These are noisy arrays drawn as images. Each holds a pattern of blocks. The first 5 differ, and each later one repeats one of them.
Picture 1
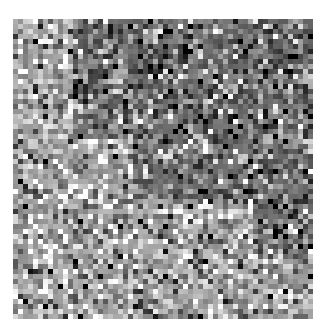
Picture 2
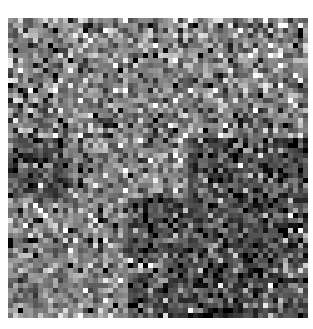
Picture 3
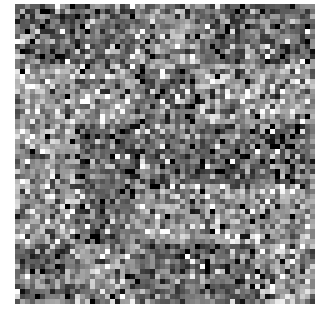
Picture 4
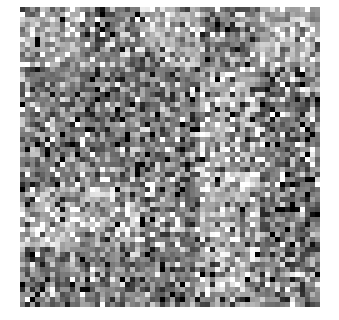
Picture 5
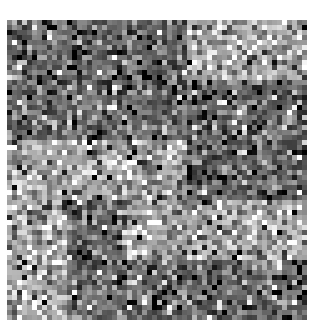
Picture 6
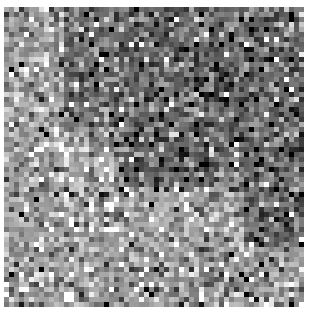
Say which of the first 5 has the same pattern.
1
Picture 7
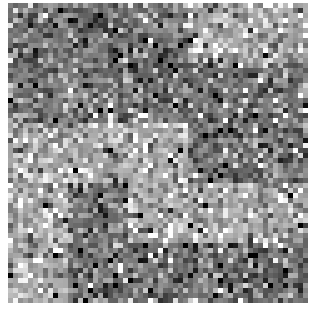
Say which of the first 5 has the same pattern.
5
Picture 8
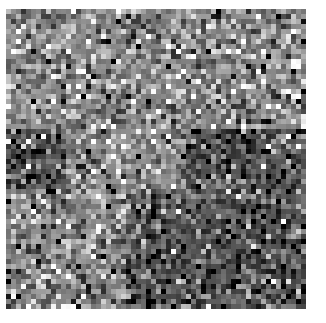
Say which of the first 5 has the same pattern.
2
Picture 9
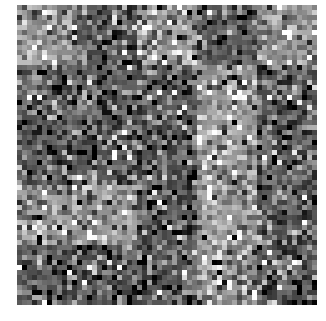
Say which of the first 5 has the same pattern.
4
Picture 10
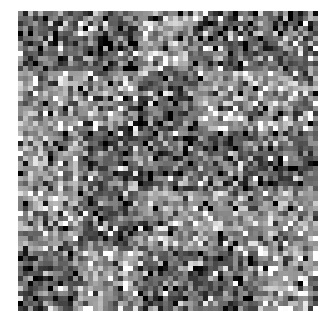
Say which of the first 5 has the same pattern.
3
